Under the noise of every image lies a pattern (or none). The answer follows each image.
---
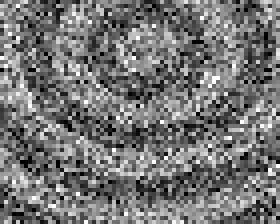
rings round one point
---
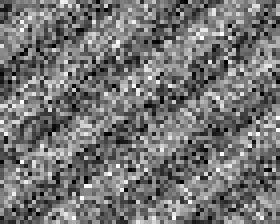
diagonal stripes
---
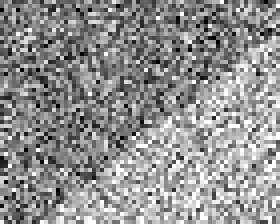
a sharp edge
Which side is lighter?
bottom right
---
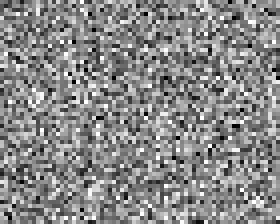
only noise
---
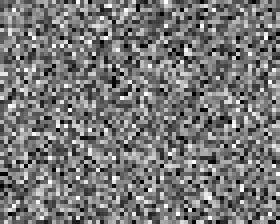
only noise
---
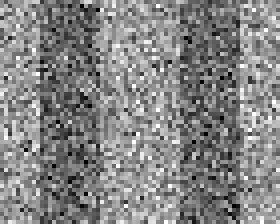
vertical stripes
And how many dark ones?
2
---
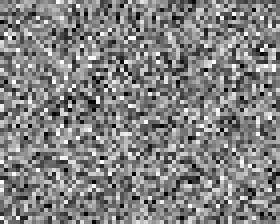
only noise
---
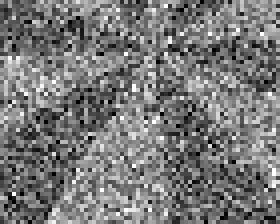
spokes from one point
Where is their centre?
top middle
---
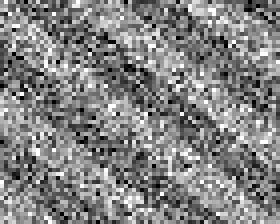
diagonal stripes
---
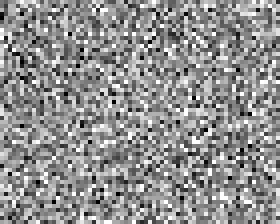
only noise
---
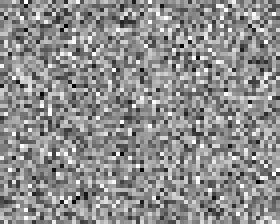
only noise
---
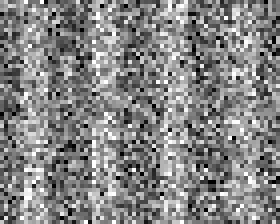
vertical stripes
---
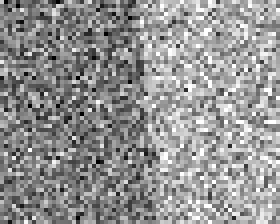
a sharp edge
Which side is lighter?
right
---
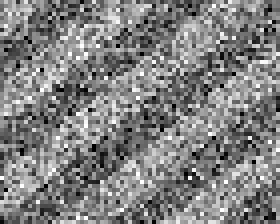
diagonal stripes
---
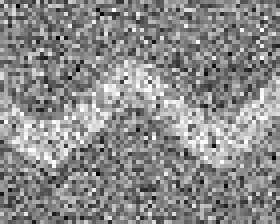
a wavy band
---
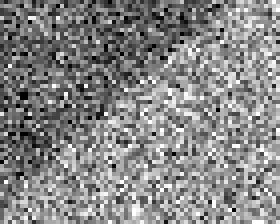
a sharp edge
